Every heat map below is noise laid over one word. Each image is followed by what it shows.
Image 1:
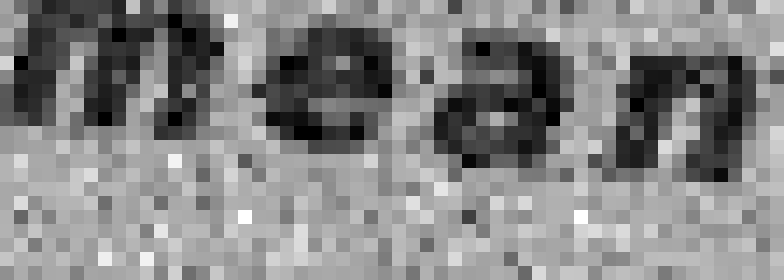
mean
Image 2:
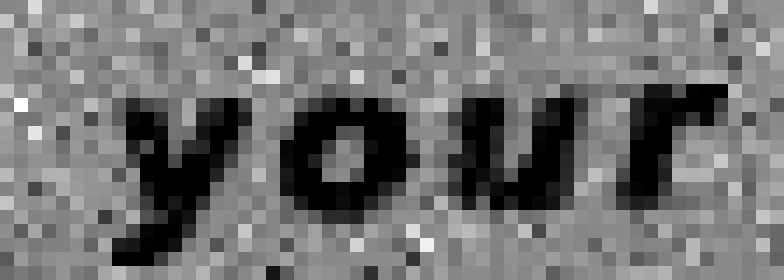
your
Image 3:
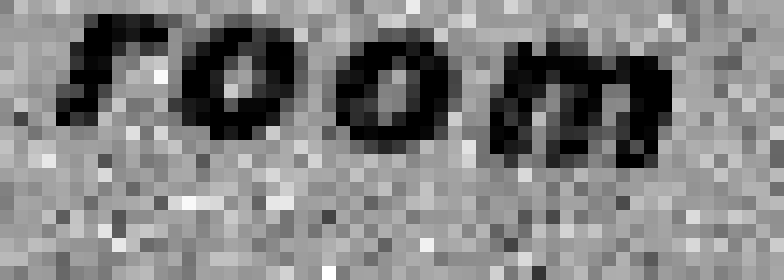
room
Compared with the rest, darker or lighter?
darker
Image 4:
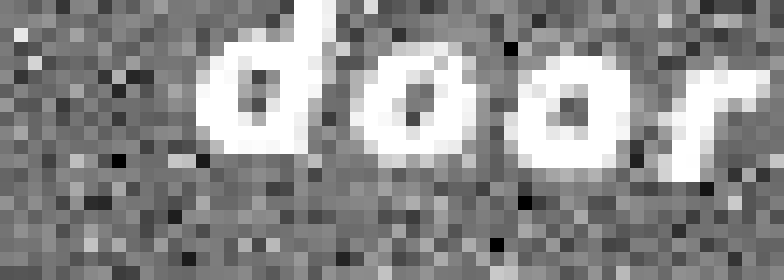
door
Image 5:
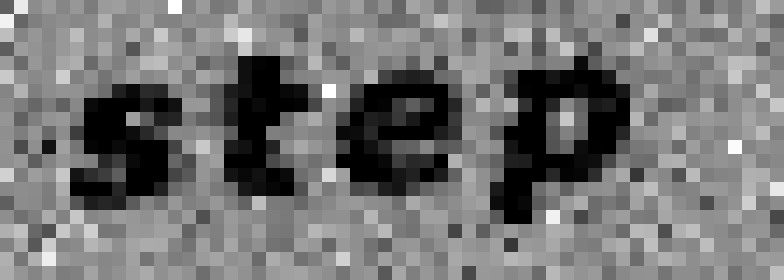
step
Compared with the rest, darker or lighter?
darker
